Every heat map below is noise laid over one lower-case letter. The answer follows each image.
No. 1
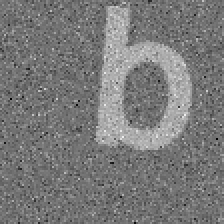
b
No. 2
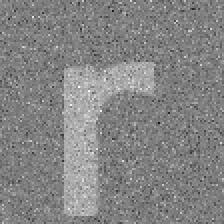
r
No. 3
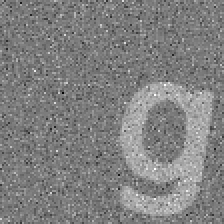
g
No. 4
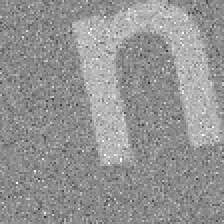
n
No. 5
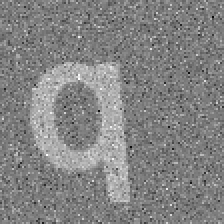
q
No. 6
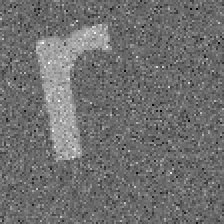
r
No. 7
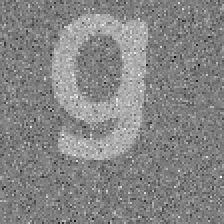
g
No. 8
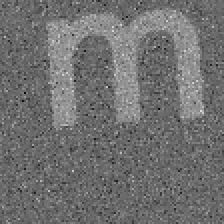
m
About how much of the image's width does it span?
two thirds
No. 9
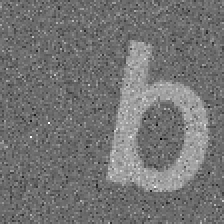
b
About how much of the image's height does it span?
two thirds
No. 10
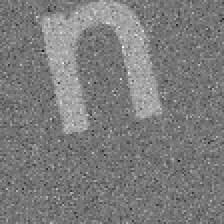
n
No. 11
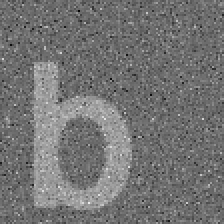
b
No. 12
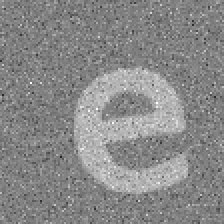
e
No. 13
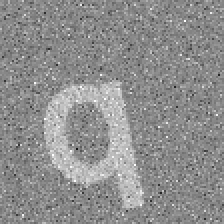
q
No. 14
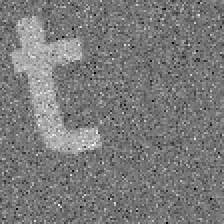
t
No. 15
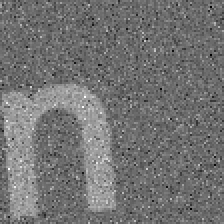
n
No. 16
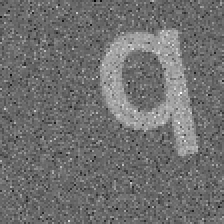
q
